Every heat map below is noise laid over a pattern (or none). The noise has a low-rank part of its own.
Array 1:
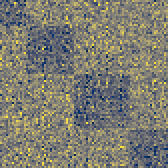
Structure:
blocks along the diagonal
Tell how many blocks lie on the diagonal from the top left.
4
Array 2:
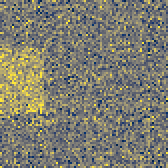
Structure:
one block
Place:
middle left
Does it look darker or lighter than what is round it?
lighter
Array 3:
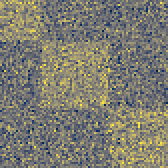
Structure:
blocks along the diagonal
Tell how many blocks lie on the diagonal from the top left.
3
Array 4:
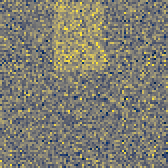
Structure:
one block
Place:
top middle
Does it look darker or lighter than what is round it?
lighter
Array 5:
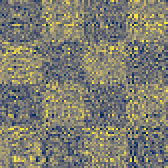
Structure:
a checkerboard
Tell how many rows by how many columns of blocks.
4 by 4
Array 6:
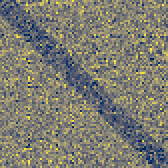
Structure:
a diagonal band
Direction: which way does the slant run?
top left to bottom right
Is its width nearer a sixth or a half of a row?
a sixth
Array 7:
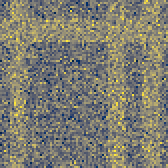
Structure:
bands of rows crossing bands of columns
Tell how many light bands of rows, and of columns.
1 and 3
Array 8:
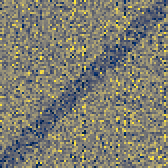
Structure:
a diagonal band
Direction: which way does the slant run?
bottom left to top right
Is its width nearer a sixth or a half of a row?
a sixth
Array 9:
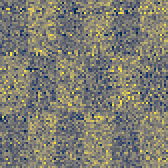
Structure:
a checkerboard
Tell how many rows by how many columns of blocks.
3 by 6
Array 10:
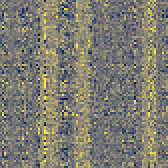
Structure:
bands of columns
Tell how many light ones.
3
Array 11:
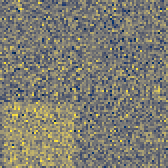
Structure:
one block
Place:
bottom left
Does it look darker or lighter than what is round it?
lighter
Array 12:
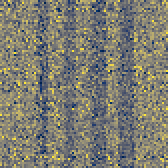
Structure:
bands of columns
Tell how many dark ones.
4
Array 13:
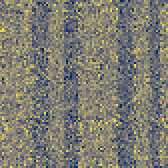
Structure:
bands of columns
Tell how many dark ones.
4
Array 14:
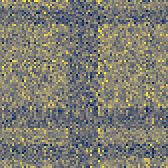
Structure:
bands of rows crossing bands of columns
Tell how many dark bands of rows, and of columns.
3 and 1
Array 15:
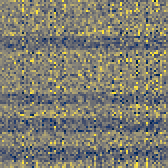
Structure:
bands of rows
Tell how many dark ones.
4
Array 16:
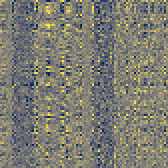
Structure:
bands of columns
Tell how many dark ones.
2
